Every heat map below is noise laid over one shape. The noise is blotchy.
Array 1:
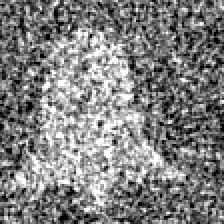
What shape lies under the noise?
bell
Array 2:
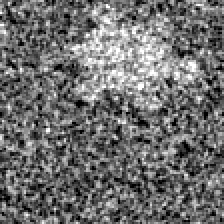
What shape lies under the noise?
turtle
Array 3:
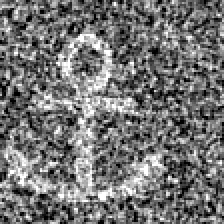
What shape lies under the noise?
anchor
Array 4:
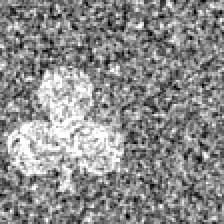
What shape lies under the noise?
club
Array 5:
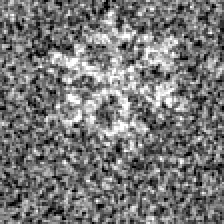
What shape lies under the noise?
snowflake
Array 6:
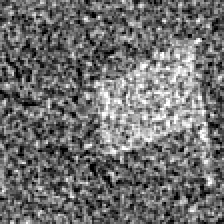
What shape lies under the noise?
flag
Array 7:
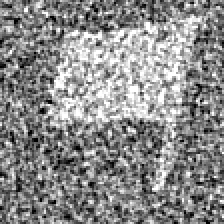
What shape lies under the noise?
flag
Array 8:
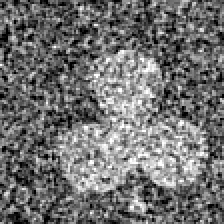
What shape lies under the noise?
club
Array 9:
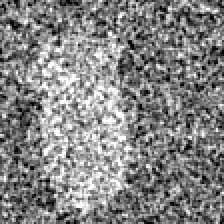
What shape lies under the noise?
footprint
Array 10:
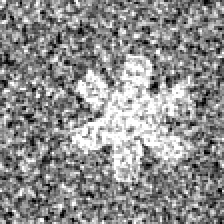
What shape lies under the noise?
asterisk
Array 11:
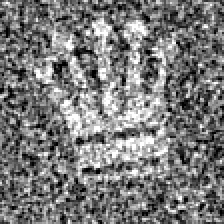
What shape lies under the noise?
chess queen
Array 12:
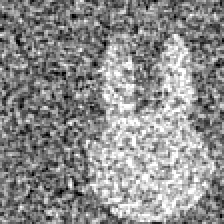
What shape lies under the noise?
rabbit's head
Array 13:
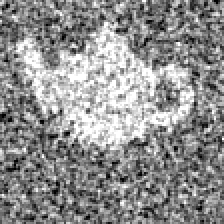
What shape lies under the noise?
teapot
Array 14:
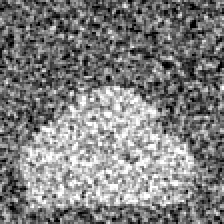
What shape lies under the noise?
cloud
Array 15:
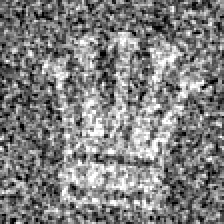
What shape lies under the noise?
chess queen
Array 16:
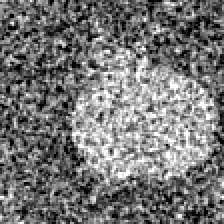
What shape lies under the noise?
apple
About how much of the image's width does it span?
two thirds
